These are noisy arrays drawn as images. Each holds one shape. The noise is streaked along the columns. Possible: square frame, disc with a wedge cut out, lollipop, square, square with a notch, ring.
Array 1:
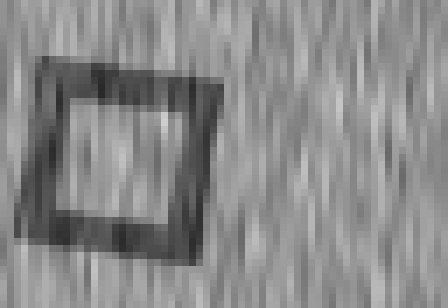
square frame
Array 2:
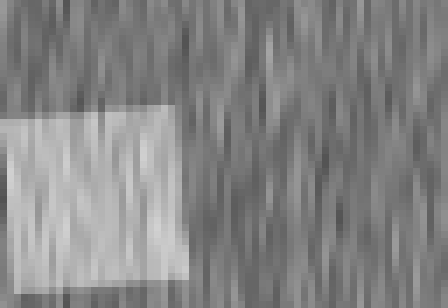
square
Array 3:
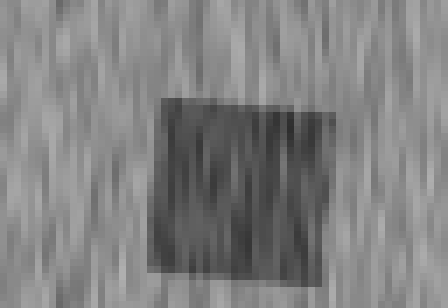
square
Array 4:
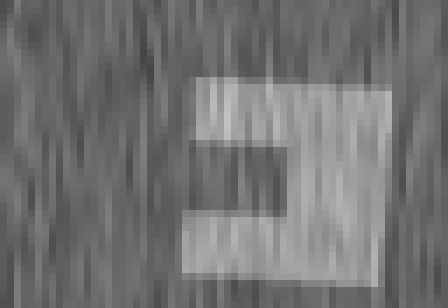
square with a notch
